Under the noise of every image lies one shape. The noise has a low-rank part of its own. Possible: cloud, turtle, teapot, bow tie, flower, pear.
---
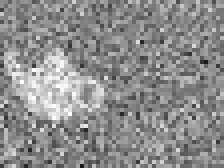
teapot
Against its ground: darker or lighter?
lighter
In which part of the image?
middle left
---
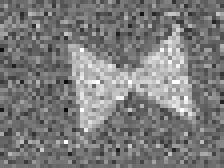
bow tie
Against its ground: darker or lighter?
lighter
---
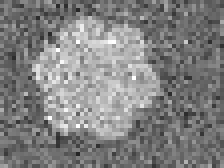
flower
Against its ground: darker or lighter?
lighter
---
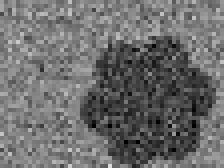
flower
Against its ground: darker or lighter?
darker
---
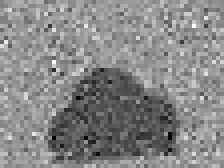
cloud
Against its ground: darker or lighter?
darker
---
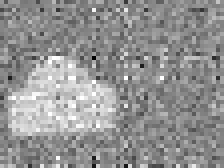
cloud
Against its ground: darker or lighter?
lighter
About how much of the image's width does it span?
half
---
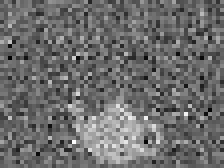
teapot
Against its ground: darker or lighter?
lighter
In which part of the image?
bottom middle
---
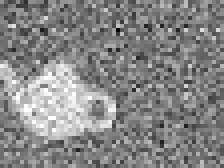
teapot
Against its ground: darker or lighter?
lighter
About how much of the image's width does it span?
half
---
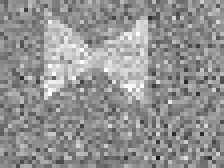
bow tie
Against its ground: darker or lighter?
lighter
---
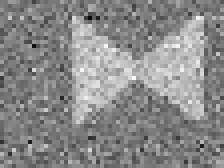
bow tie
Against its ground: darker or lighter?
lighter
